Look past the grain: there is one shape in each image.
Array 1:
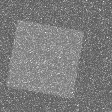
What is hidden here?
light square
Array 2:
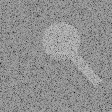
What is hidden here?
light lollipop
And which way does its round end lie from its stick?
up and left
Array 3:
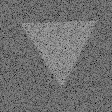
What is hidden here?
light triangle
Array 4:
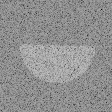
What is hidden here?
light half disc
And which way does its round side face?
down
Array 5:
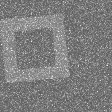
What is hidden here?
light square frame
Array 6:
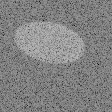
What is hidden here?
light ellipse
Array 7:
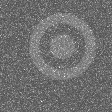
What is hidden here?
light bullseye
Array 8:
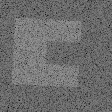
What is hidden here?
light square with a notch
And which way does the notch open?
right
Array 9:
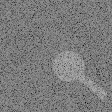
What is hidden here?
light lollipop
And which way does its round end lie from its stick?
up and left
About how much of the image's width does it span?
half
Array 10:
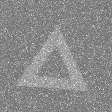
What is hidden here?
light triangle frame
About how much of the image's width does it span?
two thirds
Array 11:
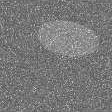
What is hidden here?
light ellipse
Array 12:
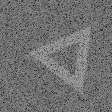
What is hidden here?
light triangle frame
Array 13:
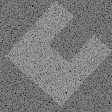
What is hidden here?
light square with a notch
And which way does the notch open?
up and right
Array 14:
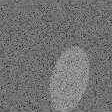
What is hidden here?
light ellipse
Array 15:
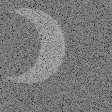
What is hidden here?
light crescent
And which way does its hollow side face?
left
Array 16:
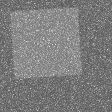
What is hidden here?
light square
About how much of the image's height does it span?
two thirds
